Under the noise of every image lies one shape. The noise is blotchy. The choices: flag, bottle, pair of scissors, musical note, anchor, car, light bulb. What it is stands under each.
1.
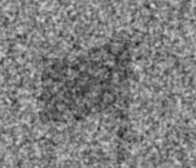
flag
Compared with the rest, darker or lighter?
darker
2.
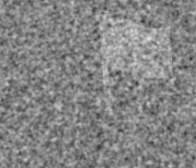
flag
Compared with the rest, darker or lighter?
lighter
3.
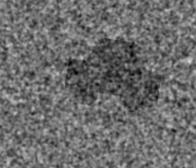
car
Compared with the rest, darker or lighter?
darker
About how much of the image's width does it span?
half
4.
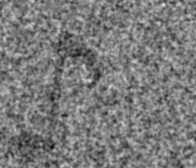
musical note
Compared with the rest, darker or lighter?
darker
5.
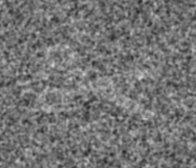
pair of scissors
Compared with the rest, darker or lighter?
lighter
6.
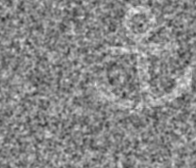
anchor
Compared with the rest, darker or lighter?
lighter
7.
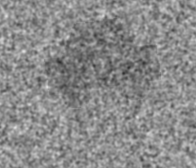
car
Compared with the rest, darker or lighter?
darker
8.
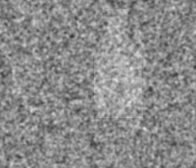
bottle
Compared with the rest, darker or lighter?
lighter
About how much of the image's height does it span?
two thirds
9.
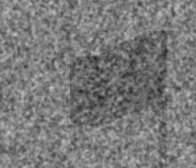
flag
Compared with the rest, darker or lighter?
darker
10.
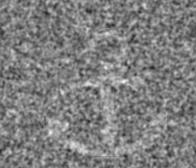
anchor
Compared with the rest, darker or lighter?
lighter
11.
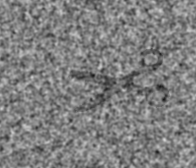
pair of scissors
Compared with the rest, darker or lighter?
darker
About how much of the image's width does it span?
half
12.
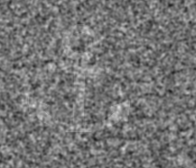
anchor
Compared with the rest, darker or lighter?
lighter
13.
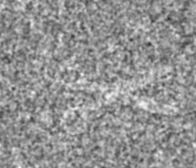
pair of scissors
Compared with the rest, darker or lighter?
lighter
